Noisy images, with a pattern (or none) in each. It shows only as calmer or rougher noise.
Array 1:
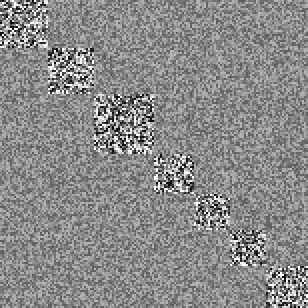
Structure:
blocks along the diagonal
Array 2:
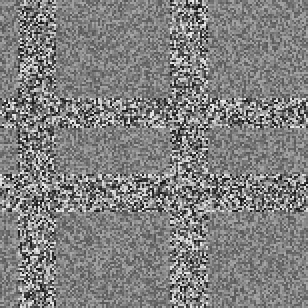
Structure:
bands of rows crossing bands of columns
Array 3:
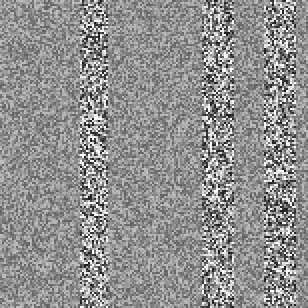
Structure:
bands of columns
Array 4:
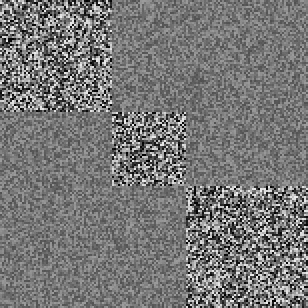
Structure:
blocks along the diagonal
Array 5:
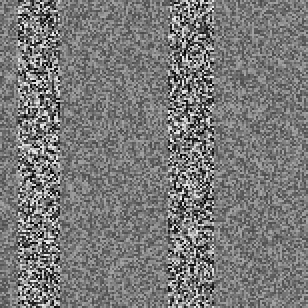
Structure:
bands of columns
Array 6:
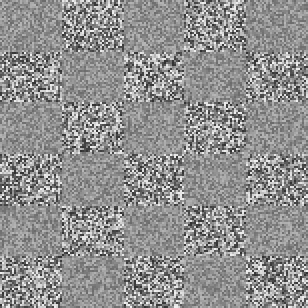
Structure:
a checkerboard
